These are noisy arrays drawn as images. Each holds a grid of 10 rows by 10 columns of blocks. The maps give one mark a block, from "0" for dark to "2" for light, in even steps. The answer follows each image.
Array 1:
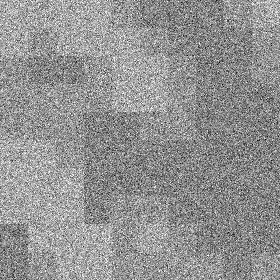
2 2 2 2 1 0 0 0 1 2
2 1 2 2 2 1 0 0 0 1
1 0 0 1 2 2 1 0 0 1
1 1 1 1 2 2 1 0 0 0
1 1 1 0 0 1 1 0 0 0
2 2 1 0 0 0 0 0 0 0
2 2 2 0 0 0 0 0 0 0
2 2 2 0 1 1 0 0 0 0
0 2 2 2 1 2 1 0 0 0
0 1 2 2 1 1 1 1 0 1
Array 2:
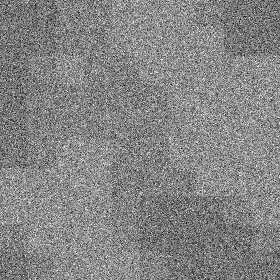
0 0 1 1 2 2 2 1 0 0
0 0 1 1 2 2 2 2 0 0
0 1 2 1 1 2 2 2 2 2
0 1 1 1 1 1 2 2 2 2
0 1 1 1 1 1 2 2 2 2
0 1 2 2 1 1 2 2 2 2
2 2 2 2 1 1 1 2 2 2
2 2 2 2 1 0 0 0 1 2
1 2 2 2 1 0 0 0 0 1
0 1 2 2 2 1 0 0 0 0
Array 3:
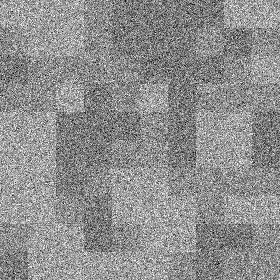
2 2 2 1 0 0 0 0 2 2
1 2 2 1 0 0 0 1 0 1
0 1 1 1 1 0 0 0 1 2
1 1 2 0 1 2 0 1 1 1
2 2 0 0 0 1 0 2 2 0
2 2 0 0 1 1 0 2 2 0
2 2 0 1 2 2 1 1 1 1
2 2 1 0 2 2 2 1 2 2
1 2 2 0 1 2 2 0 0 1
0 2 2 2 2 2 1 0 1 1
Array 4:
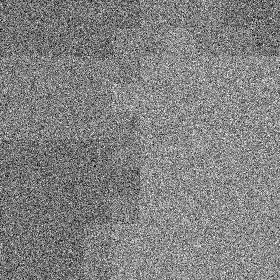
0 0 0 0 0 1 1 1 0 0
0 0 0 0 1 1 2 1 1 0
1 1 1 1 1 2 2 2 2 2
1 1 1 1 2 2 2 2 2 2
1 1 1 1 1 2 2 2 2 2
0 0 0 0 1 2 2 2 2 2
0 0 0 0 0 2 2 2 2 2
0 0 0 0 1 2 2 2 2 2
0 0 0 1 2 2 2 2 2 2
0 0 0 1 2 2 2 2 2 2
